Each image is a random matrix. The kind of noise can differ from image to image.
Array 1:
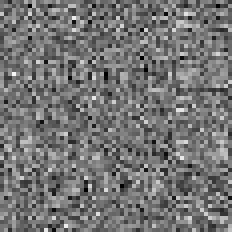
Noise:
low rank plus noise
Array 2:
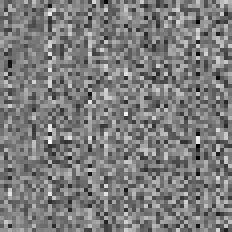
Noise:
columns of uneven size
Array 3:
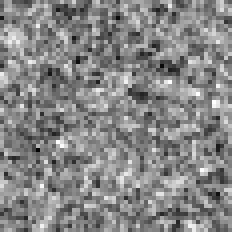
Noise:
blotchy
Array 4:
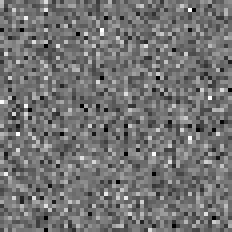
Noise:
heavy tails
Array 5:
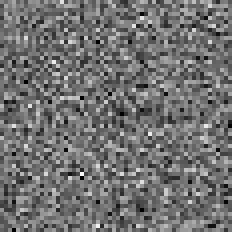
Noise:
low rank plus noise
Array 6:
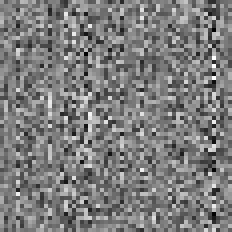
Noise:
columns of uneven size
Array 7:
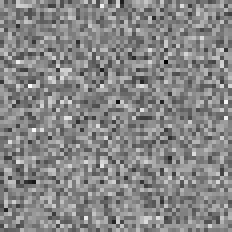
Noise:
low rank plus noise
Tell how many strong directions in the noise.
one
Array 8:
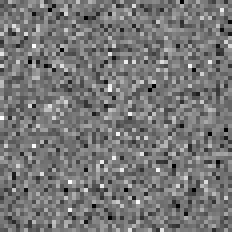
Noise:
heavy tails
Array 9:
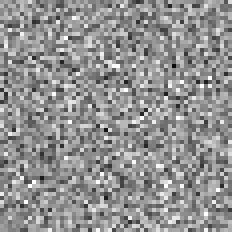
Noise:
independent entries
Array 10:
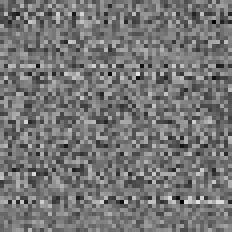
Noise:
rows of uneven size
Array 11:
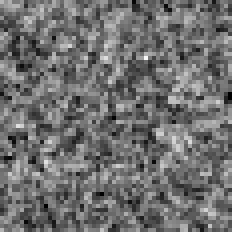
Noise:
blotchy
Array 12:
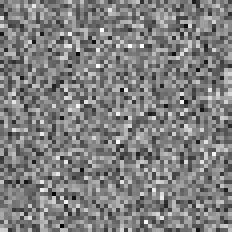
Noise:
independent entries
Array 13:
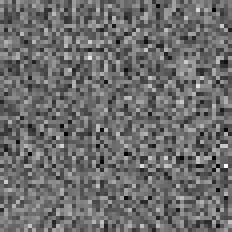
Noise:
low rank plus noise
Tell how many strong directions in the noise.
three or four
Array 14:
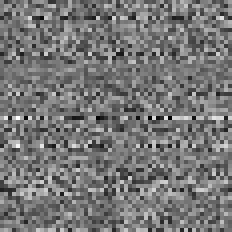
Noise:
rows of uneven size
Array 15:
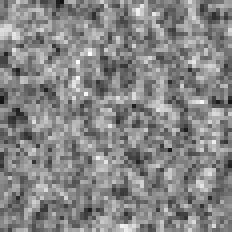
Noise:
blotchy
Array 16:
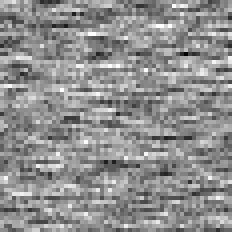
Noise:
streaked along the rows
